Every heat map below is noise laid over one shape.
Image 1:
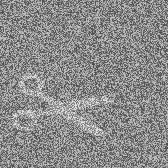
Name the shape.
pair of scissors
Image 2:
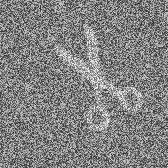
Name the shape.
pair of scissors
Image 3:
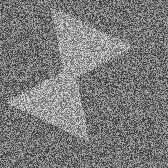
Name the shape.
bow tie
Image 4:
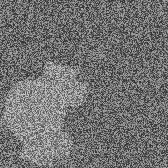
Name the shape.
car
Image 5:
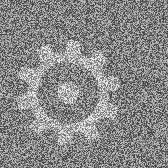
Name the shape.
gear
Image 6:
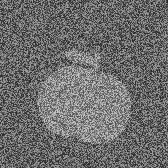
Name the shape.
apple
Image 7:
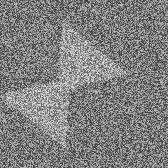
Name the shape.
bow tie
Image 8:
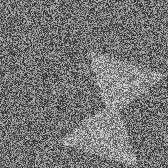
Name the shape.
bow tie
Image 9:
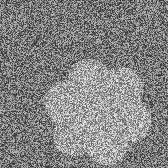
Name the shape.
flower
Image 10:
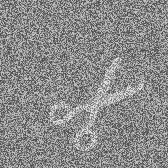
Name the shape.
pair of scissors
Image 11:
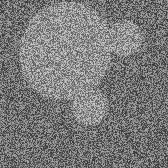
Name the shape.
bear's head
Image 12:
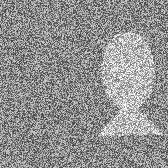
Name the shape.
fish
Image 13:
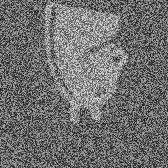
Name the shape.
chess knight
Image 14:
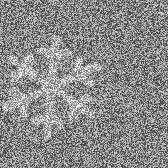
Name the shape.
snowflake
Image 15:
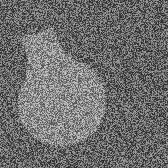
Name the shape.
light bulb
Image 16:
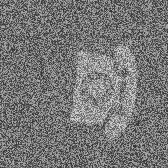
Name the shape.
telephone
